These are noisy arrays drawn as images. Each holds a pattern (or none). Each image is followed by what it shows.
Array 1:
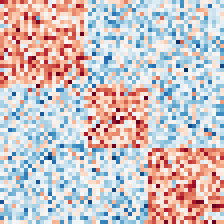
blocks along the diagonal
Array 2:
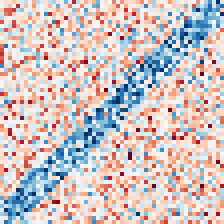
a diagonal band
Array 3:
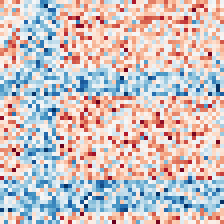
bands of rows crossing bands of columns
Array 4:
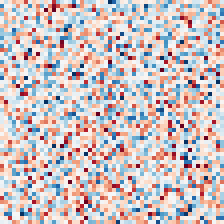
only noise
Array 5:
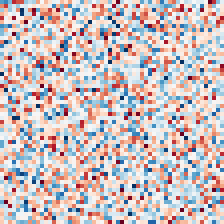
only noise
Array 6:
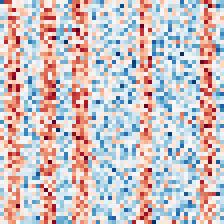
bands of columns
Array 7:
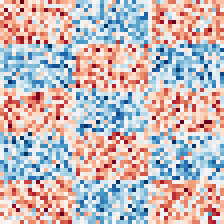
a checkerboard
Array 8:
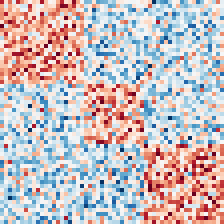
blocks along the diagonal
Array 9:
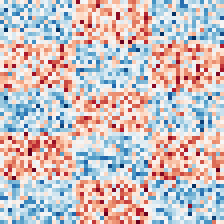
a checkerboard
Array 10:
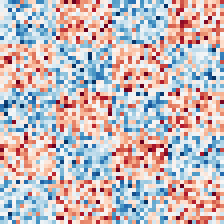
a checkerboard
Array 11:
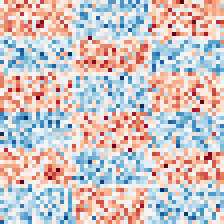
a checkerboard
